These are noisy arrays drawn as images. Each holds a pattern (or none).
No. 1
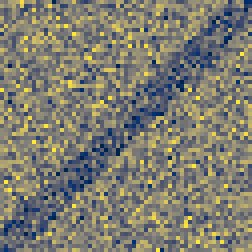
a diagonal band
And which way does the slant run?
bottom left to top right
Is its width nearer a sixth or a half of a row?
a sixth
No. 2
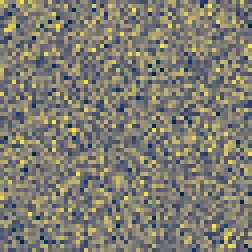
only noise
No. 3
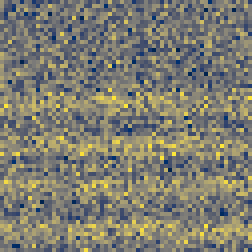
bands of rows
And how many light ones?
4
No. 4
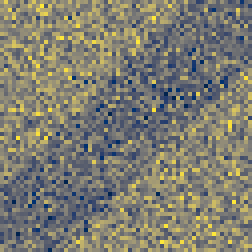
a diagonal band
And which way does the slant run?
bottom left to top right
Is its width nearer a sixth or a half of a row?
a half
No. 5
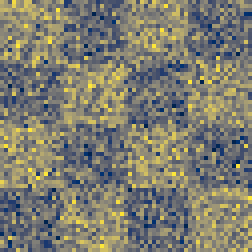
a checkerboard
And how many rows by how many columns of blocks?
4 by 4
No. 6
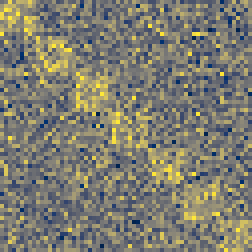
blocks along the diagonal
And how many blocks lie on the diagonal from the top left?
7
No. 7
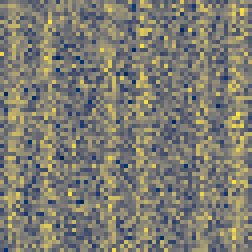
bands of columns
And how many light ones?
6
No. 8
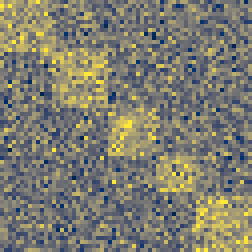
blocks along the diagonal
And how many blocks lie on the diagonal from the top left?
5
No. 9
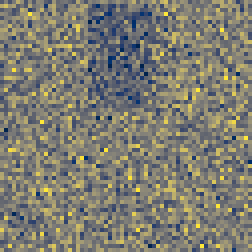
one block
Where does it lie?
top middle
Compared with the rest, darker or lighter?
darker
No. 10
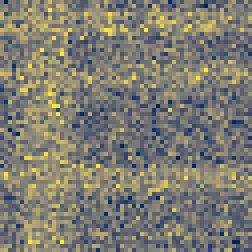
bands of rows crossing bands of columns
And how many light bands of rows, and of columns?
3 and 1
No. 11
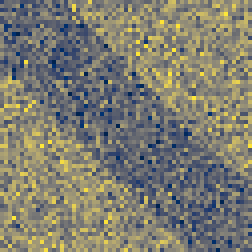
a diagonal band
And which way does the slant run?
top left to bottom right
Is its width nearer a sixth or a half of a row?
a half
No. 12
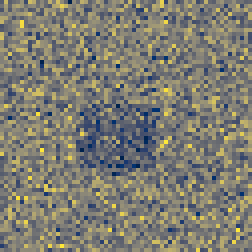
one block
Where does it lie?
centre
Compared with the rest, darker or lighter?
darker
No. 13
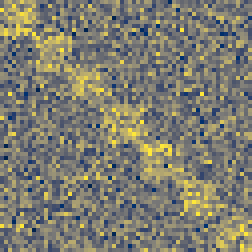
blocks along the diagonal
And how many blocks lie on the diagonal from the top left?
7
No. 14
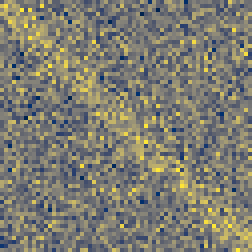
a diagonal band
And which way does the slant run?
top left to bottom right
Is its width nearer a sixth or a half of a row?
a sixth
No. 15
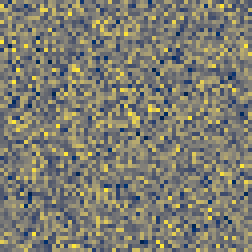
only noise
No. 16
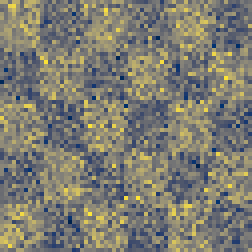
a checkerboard
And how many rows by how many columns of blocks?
5 by 6
